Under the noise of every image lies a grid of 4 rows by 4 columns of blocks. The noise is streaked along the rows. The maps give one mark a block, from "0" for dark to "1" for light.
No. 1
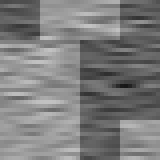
0 1 1 0
1 1 0 0
1 1 0 0
1 1 0 1
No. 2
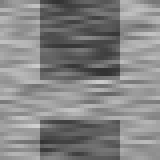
1 0 0 1
1 0 0 1
1 1 1 1
1 0 0 1
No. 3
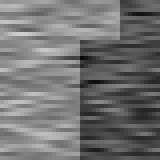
1 1 1 0
1 1 0 0
1 1 0 0
1 1 0 0
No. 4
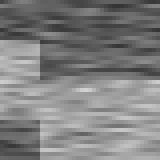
0 0 0 0
1 0 0 0
1 1 1 1
0 1 1 1
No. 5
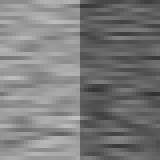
1 1 0 0
1 1 0 0
1 1 0 0
1 1 0 0
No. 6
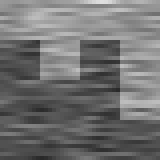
1 1 1 1
0 1 0 1
0 0 0 1
0 0 0 0
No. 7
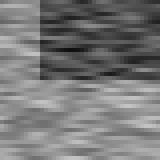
1 0 0 0
1 0 0 0
1 1 1 1
1 1 1 1
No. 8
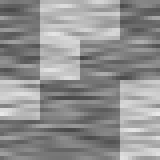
0 1 1 0
0 1 0 0
1 0 0 1
0 0 0 1
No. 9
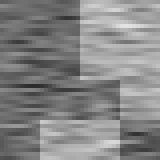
0 0 1 1
0 0 1 1
0 0 0 1
0 1 1 0
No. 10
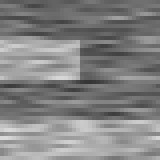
0 0 0 0
1 1 0 0
0 0 0 0
1 1 1 1
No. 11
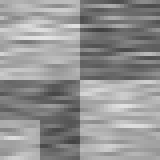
1 1 0 0
1 1 0 0
0 0 1 1
1 0 1 1
